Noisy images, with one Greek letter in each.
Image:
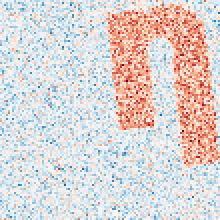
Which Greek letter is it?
eta
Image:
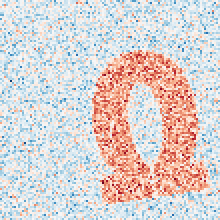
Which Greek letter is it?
omega
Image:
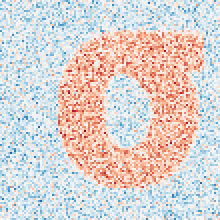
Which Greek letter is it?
sigma
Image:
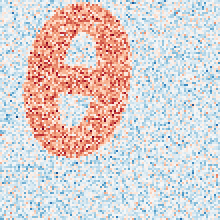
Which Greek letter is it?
theta
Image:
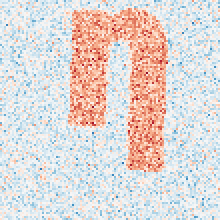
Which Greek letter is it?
eta
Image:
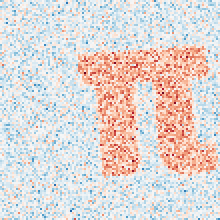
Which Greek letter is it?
pi
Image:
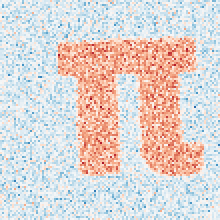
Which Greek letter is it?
pi
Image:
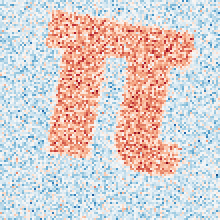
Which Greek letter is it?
pi
